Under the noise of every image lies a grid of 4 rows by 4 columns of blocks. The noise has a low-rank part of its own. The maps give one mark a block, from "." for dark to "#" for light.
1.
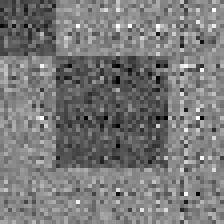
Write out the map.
. # # #
# . . #
# . . #
# # # #
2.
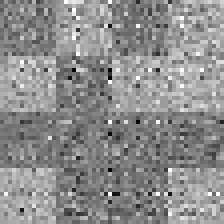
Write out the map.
. # . #
# . # #
. . . .
# . . #
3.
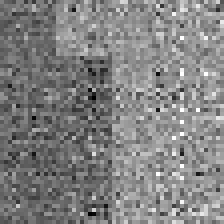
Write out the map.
. # # #
. . # #
. . # #
. . # #
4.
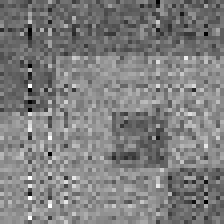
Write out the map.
. . . .
. # # #
# # . #
# # # .
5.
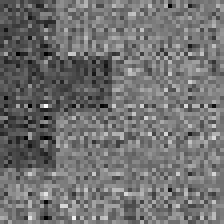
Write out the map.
. # # #
. . # #
. # # #
# # # #
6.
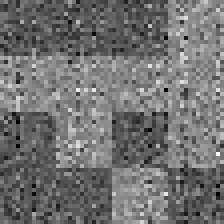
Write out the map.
. . . #
# # # #
. # . #
. . # .
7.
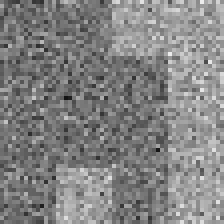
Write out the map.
. . # #
. . . #
. . . #
. # . #
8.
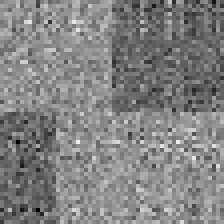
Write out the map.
# # . .
# # . .
. # # #
. # # #
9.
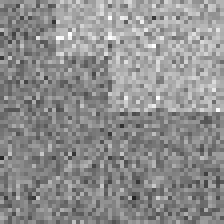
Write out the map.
. # # #
. . # #
. . . .
. . . .
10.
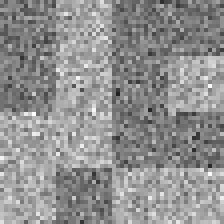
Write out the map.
. # . .
. # . #
# # . .
# . # #
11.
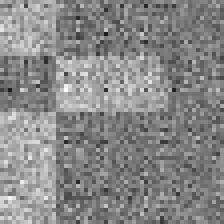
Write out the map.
# . . .
. # # .
# . . .
# . . .
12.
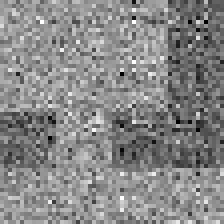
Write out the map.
# # # .
# # # .
. # . .
# # # #
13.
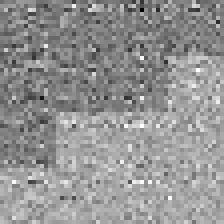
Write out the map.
. . . .
. . . #
. # # #
# # # #
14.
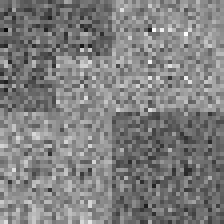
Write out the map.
. . # #
. # # #
# # . .
# # . .
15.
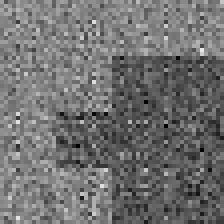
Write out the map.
# # # #
# # . .
# . . .
# # . .
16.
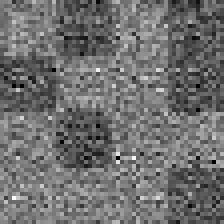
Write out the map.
# . # .
. # # .
# . # #
# # # .
